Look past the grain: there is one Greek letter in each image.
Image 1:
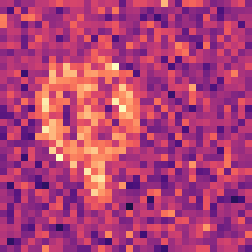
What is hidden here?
light phi
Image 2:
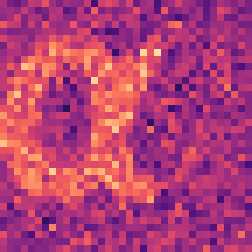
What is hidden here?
light alpha
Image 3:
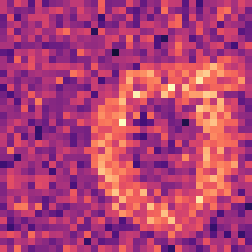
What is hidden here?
light sigma
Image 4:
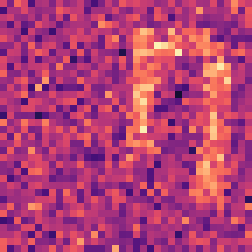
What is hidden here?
light eta
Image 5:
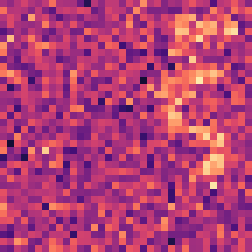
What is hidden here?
light xi
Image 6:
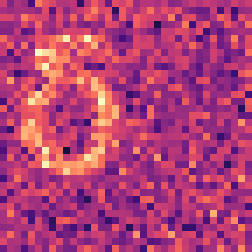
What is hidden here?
light delta
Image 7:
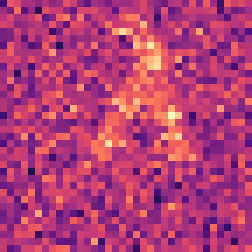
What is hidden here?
light lambda
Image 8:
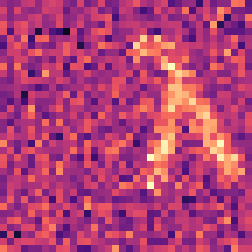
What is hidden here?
light lambda
